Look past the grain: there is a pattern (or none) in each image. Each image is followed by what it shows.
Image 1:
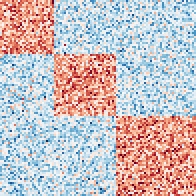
blocks along the diagonal
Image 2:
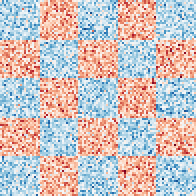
a checkerboard
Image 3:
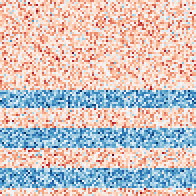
bands of rows
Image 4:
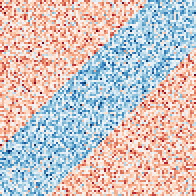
a diagonal band
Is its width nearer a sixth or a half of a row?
a half
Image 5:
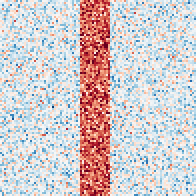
one band of columns
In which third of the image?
middle
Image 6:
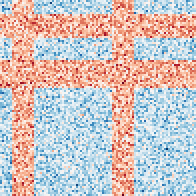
bands of rows crossing bands of columns
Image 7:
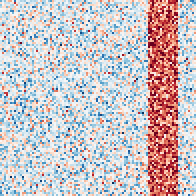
one band of columns
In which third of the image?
right
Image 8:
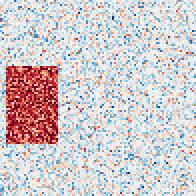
one block
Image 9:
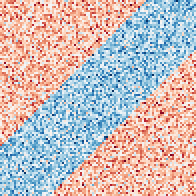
a diagonal band
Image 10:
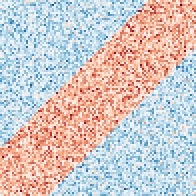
a diagonal band
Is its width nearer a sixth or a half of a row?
a half
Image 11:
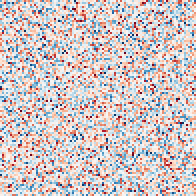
only noise
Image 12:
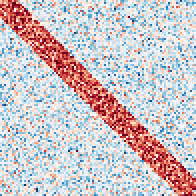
a diagonal band
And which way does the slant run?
top left to bottom right
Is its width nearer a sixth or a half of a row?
a sixth
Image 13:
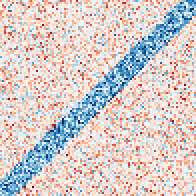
a diagonal band
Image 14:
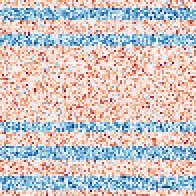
bands of rows
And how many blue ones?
5
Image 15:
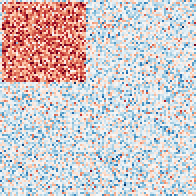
one block
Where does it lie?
top left
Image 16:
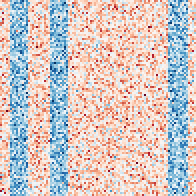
bands of columns
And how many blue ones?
3
